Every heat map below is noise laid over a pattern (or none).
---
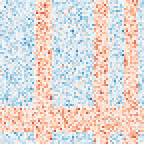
bands of rows crossing bands of columns
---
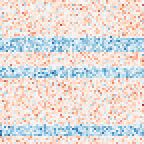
bands of rows
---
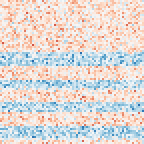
bands of rows
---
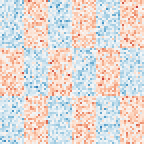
a checkerboard
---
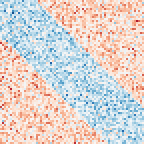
a diagonal band
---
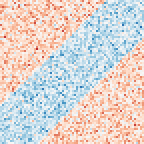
a diagonal band
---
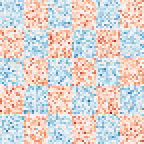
a checkerboard
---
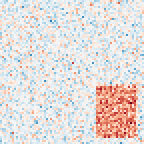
one block
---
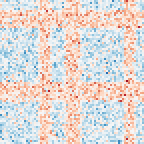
bands of rows crossing bands of columns
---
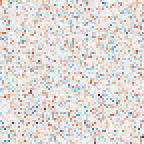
only noise
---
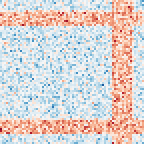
bands of rows crossing bands of columns
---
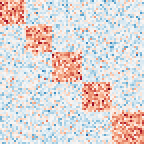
blocks along the diagonal
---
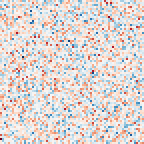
only noise
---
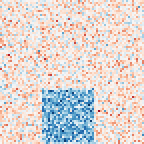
one block
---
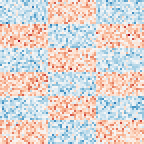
a checkerboard
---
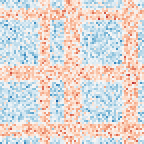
bands of rows crossing bands of columns
